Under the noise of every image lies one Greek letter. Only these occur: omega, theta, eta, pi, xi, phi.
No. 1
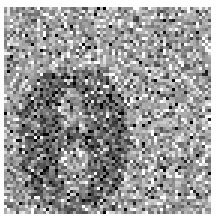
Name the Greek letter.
theta
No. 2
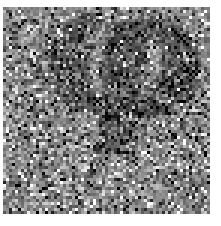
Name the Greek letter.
phi
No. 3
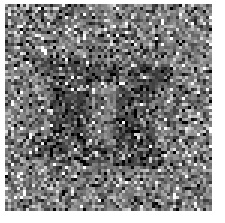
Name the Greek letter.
pi
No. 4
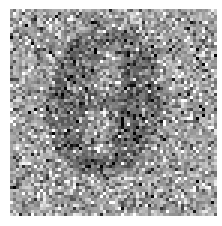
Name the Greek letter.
theta
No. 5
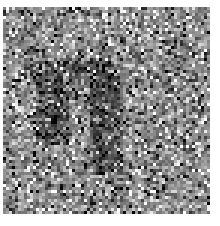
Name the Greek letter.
eta
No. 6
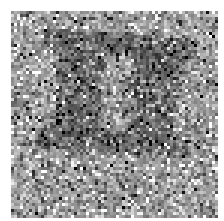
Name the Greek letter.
pi
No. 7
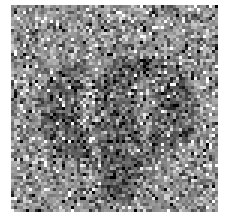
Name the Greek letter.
phi
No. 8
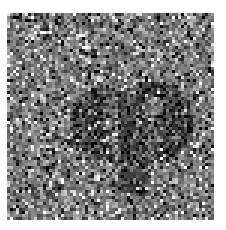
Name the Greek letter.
phi
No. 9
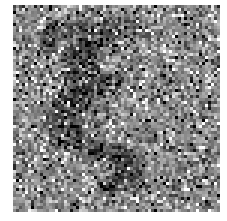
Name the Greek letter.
xi
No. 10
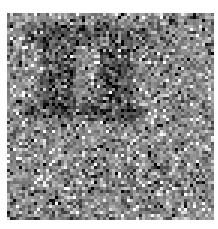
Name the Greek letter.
pi
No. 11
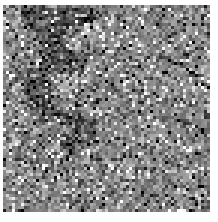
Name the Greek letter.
xi
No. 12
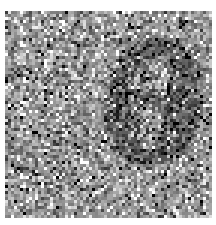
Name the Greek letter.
theta
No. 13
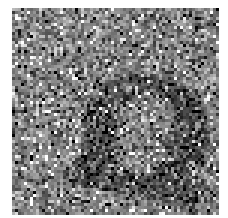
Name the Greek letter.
omega
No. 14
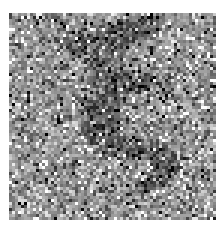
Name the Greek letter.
xi
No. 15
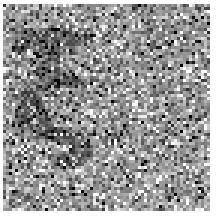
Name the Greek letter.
xi
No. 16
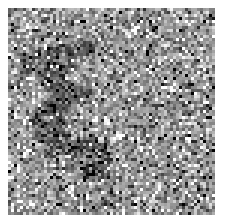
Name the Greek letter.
xi
